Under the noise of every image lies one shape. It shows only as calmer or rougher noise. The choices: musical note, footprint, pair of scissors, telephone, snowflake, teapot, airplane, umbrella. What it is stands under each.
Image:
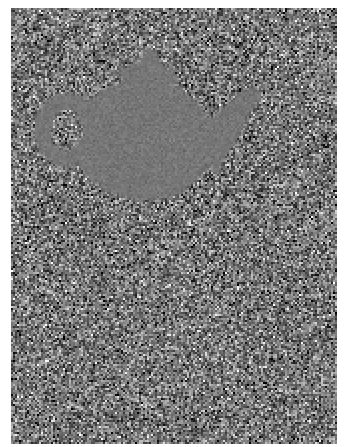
teapot
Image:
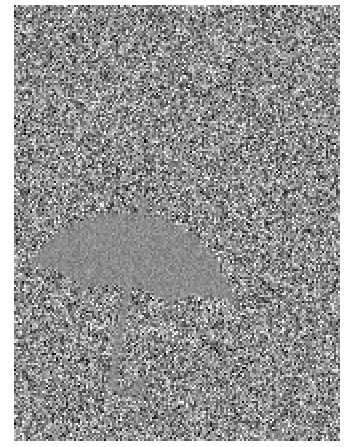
umbrella
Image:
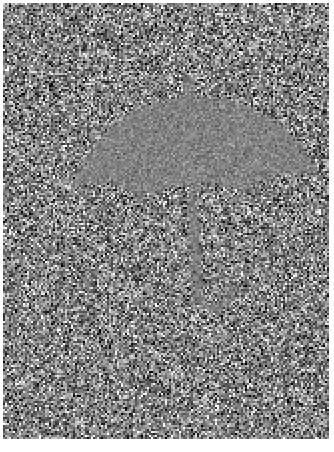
umbrella
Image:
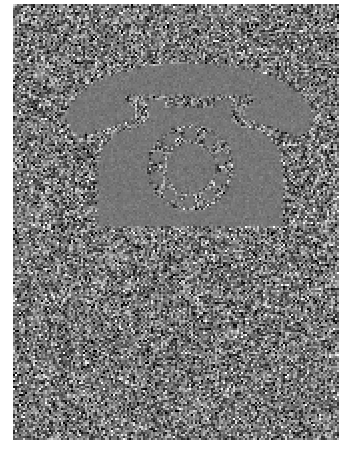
telephone
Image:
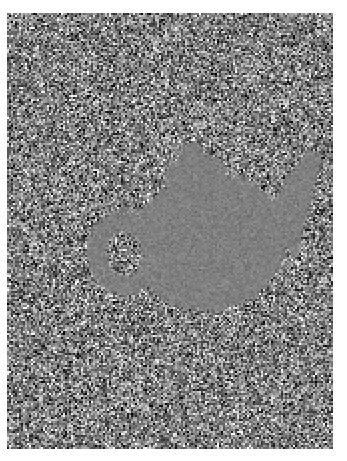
teapot
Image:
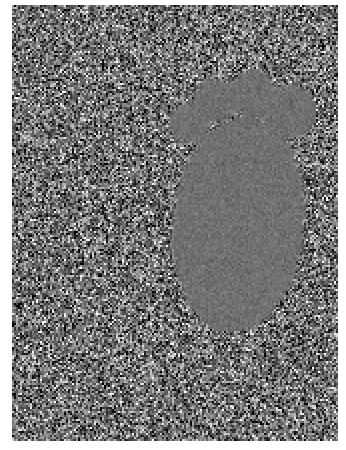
footprint
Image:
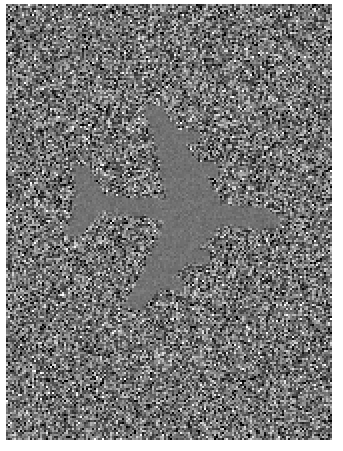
airplane
